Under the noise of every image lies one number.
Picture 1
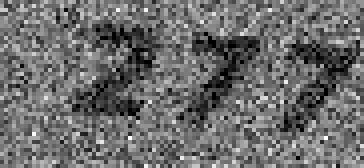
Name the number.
277
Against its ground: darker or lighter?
darker
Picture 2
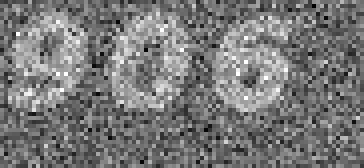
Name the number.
906
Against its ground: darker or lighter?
lighter
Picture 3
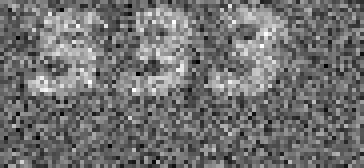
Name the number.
533
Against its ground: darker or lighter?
lighter
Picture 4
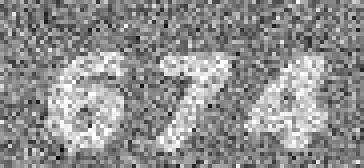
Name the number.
674
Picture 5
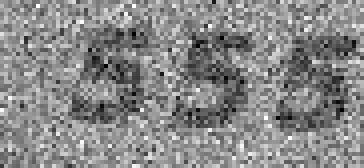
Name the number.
555
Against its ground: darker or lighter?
darker
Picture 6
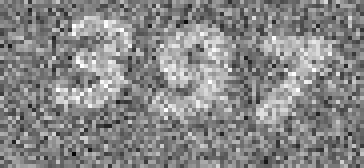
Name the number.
397
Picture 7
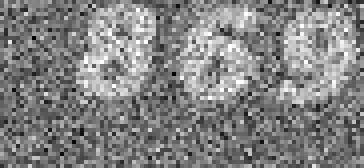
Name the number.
869
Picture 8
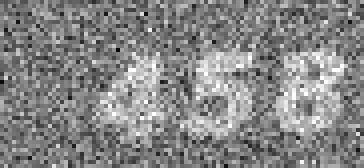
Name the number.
458
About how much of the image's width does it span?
two thirds
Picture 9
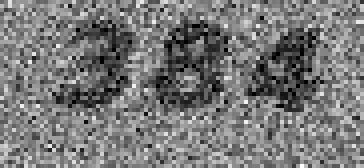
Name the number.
384
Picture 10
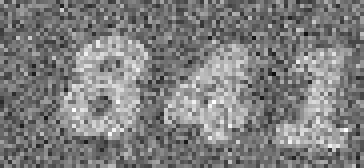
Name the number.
841
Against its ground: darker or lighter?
lighter
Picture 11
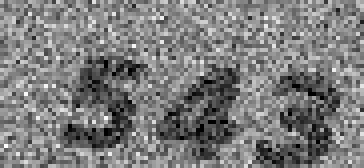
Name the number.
543
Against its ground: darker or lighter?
darker
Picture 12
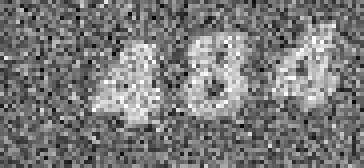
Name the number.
484
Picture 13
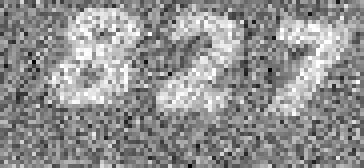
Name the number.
827
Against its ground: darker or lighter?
lighter
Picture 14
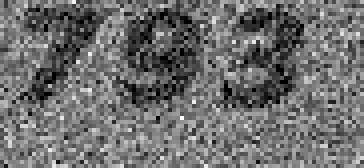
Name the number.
793
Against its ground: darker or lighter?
darker
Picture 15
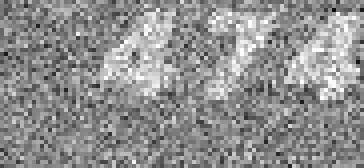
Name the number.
474
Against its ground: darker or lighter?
lighter
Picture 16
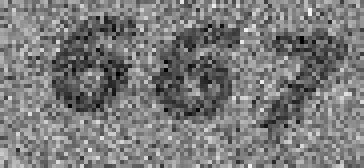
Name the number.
667
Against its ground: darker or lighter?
darker
